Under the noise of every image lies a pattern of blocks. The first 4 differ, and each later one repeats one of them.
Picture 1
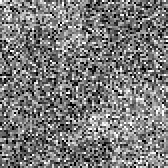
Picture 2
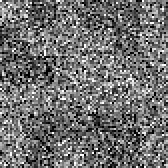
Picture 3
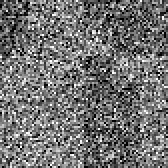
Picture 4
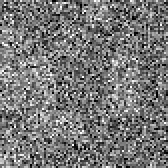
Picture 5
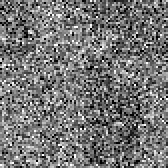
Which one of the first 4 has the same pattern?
3
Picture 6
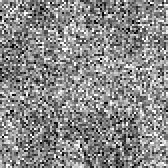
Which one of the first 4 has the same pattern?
2
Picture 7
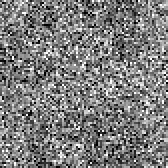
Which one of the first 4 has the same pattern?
2
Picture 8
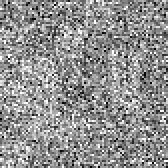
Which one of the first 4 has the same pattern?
4
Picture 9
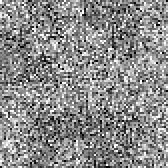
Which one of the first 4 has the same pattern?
2
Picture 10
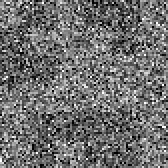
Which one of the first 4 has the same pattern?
2
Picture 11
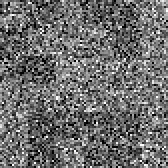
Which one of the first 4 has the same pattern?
2
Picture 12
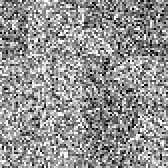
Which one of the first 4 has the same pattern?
3
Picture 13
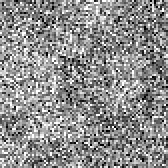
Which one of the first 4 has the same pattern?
4
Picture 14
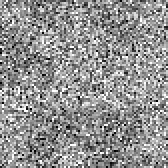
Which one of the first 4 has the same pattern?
2
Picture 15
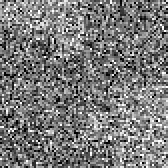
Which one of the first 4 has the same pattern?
1
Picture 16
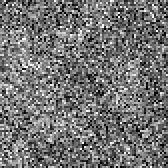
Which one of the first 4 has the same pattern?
4
